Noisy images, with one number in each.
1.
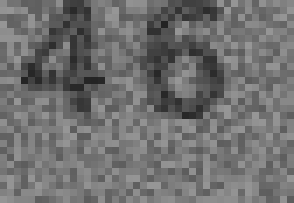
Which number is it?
46
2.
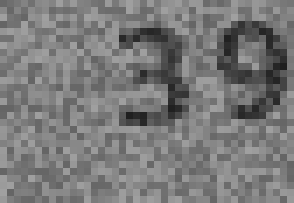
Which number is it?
39
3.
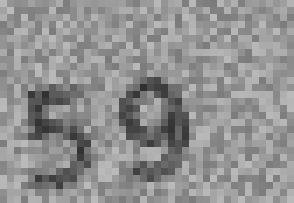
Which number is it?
59
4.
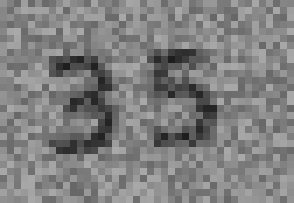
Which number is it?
35
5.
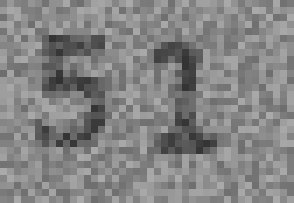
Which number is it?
51
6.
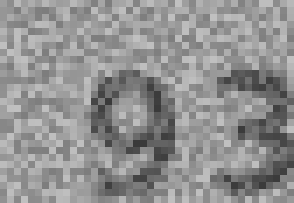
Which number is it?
93
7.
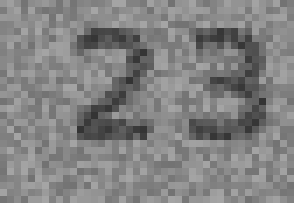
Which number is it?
23
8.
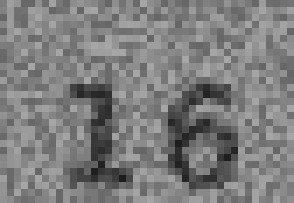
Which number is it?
16
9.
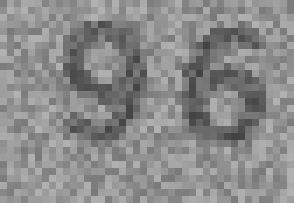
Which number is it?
96
